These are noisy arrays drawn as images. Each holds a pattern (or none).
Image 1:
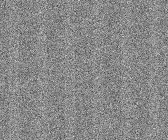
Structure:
vertical stripes
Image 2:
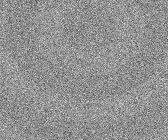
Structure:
rings round one point
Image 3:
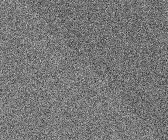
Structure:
a sharp edge
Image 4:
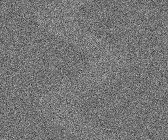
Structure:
a wavy band
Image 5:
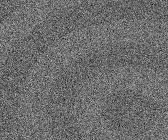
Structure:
rings round one point
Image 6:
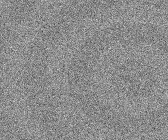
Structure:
rings round one point
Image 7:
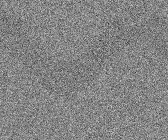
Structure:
a wavy band
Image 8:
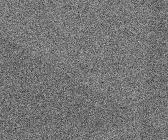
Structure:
spokes from one point
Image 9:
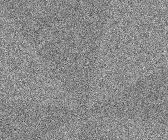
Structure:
spokes from one point
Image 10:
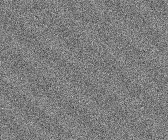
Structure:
diagonal stripes
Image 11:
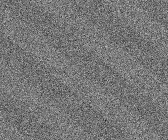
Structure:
diagonal stripes
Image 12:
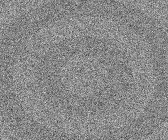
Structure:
rings round one point
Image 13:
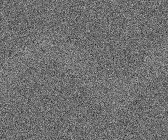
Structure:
a wavy band
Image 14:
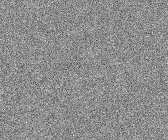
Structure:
only noise
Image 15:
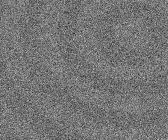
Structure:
rings round one point
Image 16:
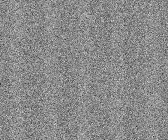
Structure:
vertical stripes
